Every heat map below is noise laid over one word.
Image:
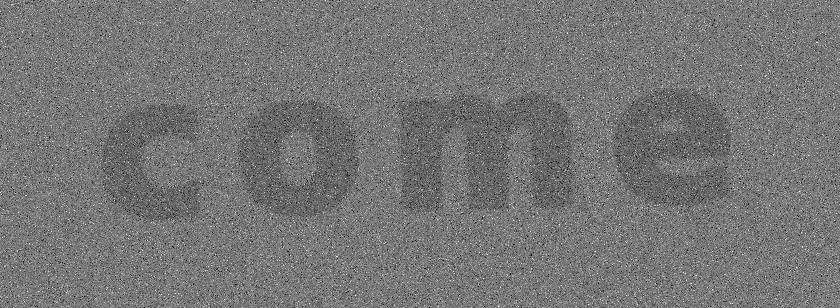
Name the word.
come
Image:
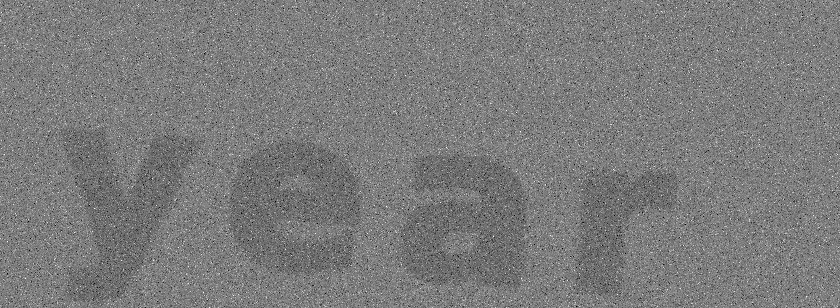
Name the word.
year
